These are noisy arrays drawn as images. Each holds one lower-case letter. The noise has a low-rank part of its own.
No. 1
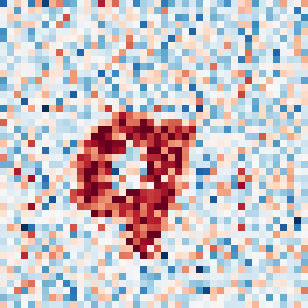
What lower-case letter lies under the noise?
q
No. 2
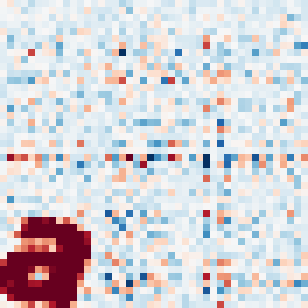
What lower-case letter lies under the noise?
a
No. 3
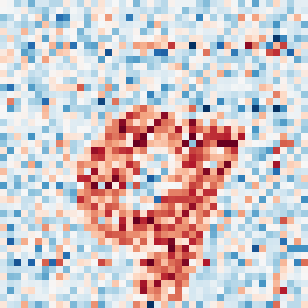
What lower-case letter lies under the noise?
q
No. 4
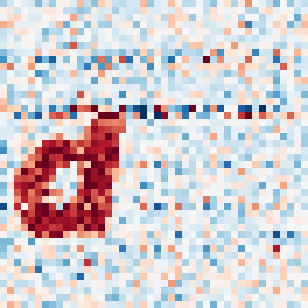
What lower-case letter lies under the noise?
d
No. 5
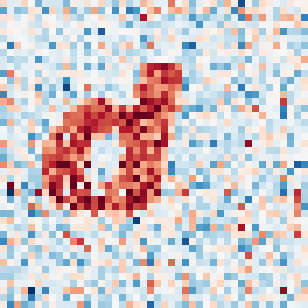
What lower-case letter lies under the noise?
d
